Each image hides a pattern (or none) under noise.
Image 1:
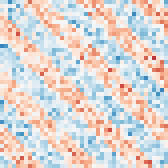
diagonal stripes
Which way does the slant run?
top left to bottom right
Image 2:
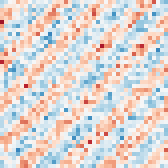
diagonal stripes
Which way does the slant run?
bottom left to top right
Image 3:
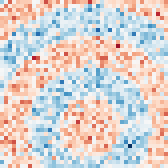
rings round one point
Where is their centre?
bottom middle
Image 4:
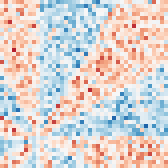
spokes from one point
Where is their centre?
bottom left
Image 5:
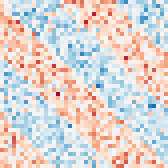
diagonal stripes
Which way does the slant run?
top left to bottom right
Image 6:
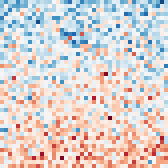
a smooth slope
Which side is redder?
bottom
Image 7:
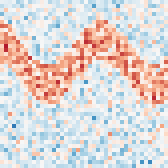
a wavy band
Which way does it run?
left to right
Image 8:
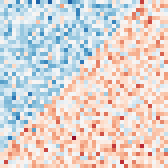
a sharp edge
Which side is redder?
bottom right
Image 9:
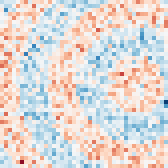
rings round one point
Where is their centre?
middle right
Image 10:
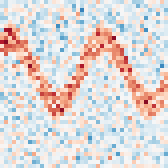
a wavy band
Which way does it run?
left to right
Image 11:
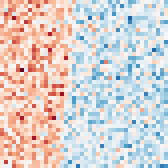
a sharp edge
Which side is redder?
left
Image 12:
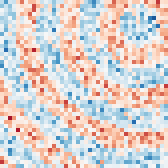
rings round one point
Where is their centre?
top right
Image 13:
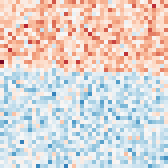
a sharp edge
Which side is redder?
top
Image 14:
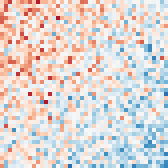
a smooth slope
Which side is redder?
top left
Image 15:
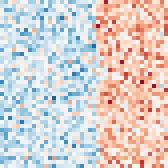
a sharp edge
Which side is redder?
right
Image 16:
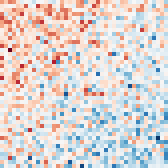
a smooth slope
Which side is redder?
top left
